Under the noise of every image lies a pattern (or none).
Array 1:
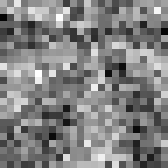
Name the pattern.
spokes from one point
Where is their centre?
top middle
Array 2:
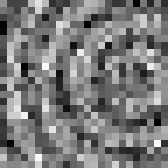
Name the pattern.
rings round one point
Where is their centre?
middle right
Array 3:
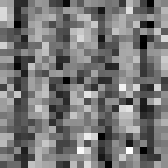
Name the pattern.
vertical stripes
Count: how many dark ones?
4
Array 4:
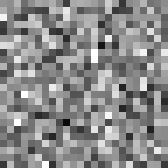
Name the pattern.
only noise
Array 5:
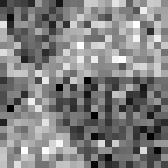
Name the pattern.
spokes from one point
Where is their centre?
middle left
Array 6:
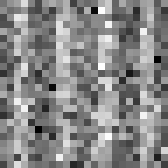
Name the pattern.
vertical stripes
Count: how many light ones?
4
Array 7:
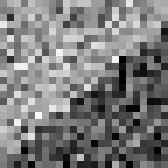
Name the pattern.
a sharp edge
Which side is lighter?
top left
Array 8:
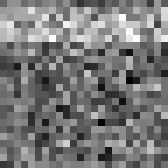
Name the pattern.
one horizontal stripe
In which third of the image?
top
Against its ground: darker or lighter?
lighter
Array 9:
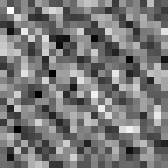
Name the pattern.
diagonal stripes
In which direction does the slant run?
top left to bottom right
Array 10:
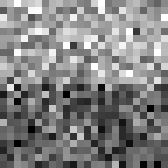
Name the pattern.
a sharp edge
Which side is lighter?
top
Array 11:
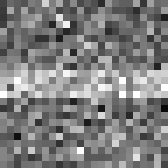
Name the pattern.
one horizontal stripe
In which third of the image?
middle
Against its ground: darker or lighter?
lighter
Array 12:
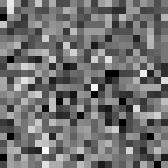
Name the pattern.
only noise
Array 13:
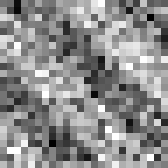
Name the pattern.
diagonal stripes
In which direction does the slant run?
top left to bottom right
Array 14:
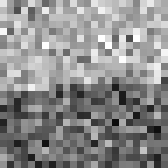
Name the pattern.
a sharp edge
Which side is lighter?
top
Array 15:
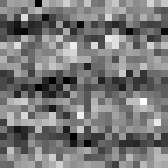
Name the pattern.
horizontal stripes
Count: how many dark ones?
3
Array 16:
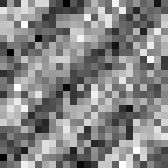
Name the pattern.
diagonal stripes
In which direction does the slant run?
bottom left to top right
